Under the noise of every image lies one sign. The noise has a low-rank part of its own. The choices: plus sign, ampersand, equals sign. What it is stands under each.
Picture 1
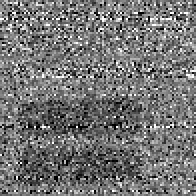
dark equals sign
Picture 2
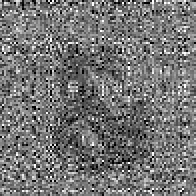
dark ampersand
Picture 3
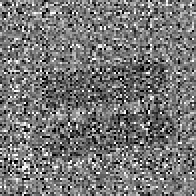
dark equals sign
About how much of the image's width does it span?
two thirds
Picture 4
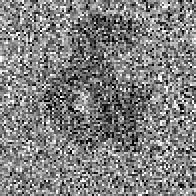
dark ampersand
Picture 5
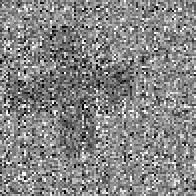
dark plus sign
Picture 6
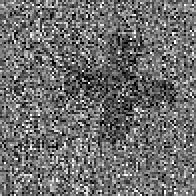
dark plus sign
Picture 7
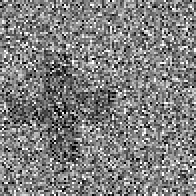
dark plus sign
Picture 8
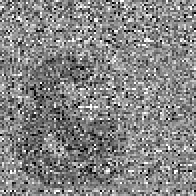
dark ampersand
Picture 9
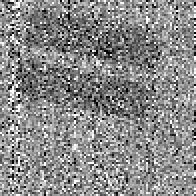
dark equals sign
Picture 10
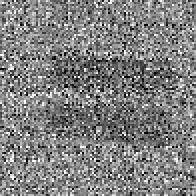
dark equals sign
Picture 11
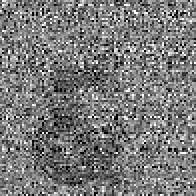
dark ampersand
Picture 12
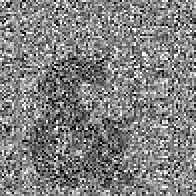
dark ampersand
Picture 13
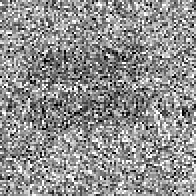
dark equals sign
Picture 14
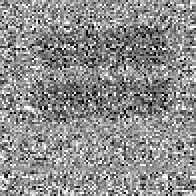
dark equals sign
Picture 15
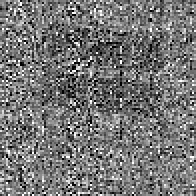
dark equals sign
